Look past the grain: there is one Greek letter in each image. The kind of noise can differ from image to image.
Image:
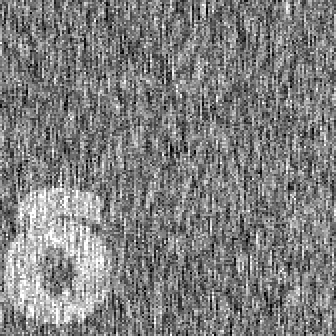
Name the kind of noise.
streaked along the columns
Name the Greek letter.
delta
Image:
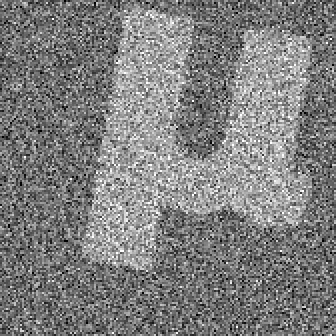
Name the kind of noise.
low rank plus noise
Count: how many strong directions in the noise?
three or four
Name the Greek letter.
mu
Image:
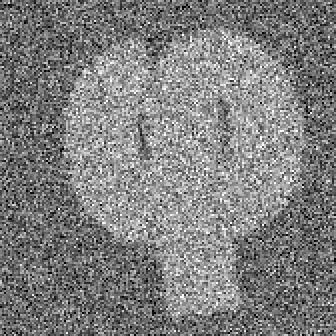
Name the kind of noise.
low rank plus noise
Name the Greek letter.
phi
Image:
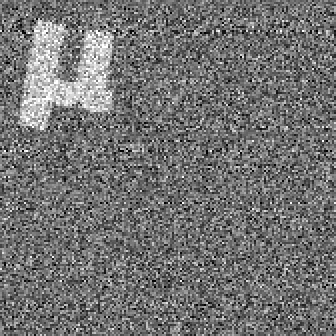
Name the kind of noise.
rows of uneven size
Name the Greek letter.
mu
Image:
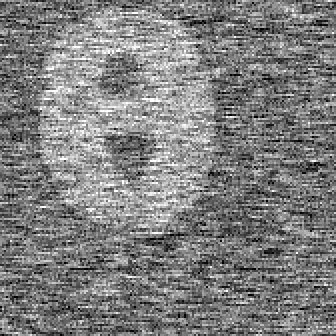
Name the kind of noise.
streaked along the rows
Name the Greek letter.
theta
